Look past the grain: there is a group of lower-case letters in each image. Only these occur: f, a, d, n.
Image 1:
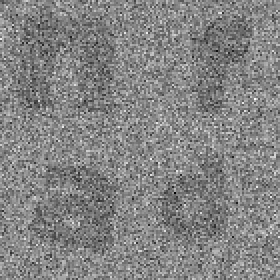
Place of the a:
bottom left
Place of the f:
top right
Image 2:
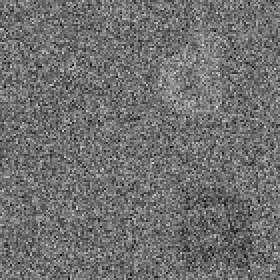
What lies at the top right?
d
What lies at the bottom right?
a
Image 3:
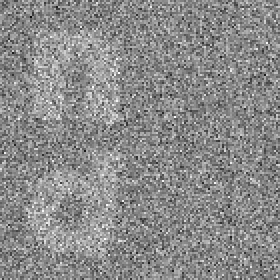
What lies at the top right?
nothing
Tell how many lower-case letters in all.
2
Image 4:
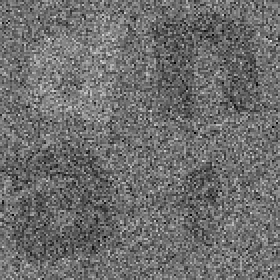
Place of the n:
top right
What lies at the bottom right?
f
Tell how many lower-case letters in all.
4
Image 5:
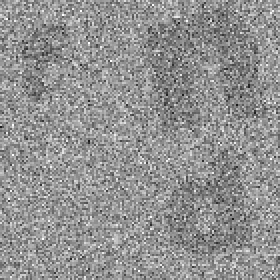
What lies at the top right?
n
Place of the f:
top left
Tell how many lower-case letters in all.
3
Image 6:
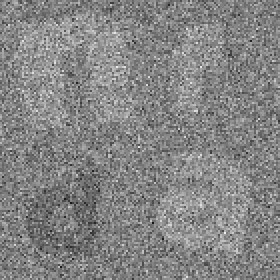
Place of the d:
bottom left
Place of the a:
bottom right
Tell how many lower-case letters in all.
4
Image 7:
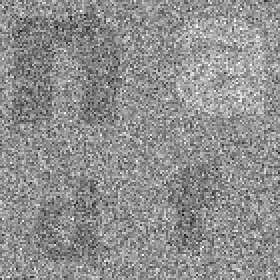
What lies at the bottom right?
f
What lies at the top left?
n
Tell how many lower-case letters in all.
4
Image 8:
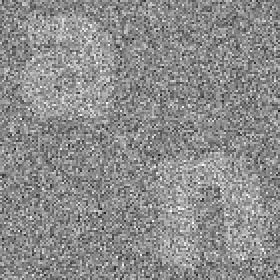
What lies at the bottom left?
nothing
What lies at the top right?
nothing
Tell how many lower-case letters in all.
2
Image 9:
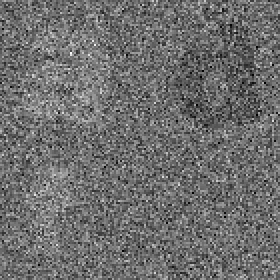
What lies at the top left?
a
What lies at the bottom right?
nothing
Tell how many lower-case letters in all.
3
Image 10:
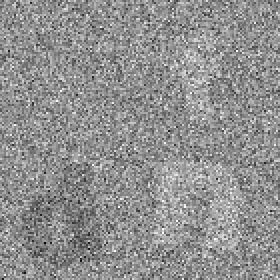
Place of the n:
bottom right
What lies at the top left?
nothing
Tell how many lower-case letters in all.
3
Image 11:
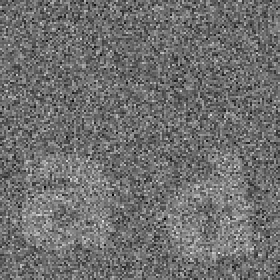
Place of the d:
bottom right
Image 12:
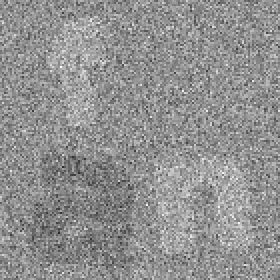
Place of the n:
bottom right
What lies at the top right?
nothing
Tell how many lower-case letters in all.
3
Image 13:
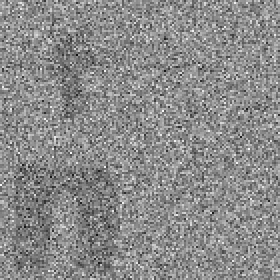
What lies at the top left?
f
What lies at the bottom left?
n
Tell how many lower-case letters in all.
2
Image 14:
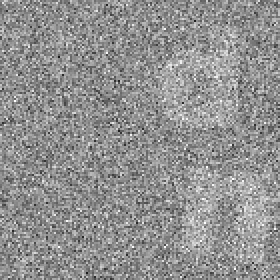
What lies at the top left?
nothing
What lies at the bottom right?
n
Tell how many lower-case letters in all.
2
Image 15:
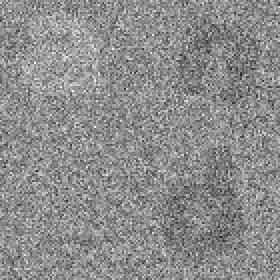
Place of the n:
top right
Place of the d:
bottom right
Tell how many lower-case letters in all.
3
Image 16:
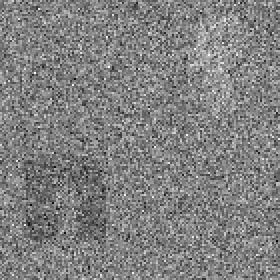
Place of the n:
bottom left
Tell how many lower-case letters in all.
2
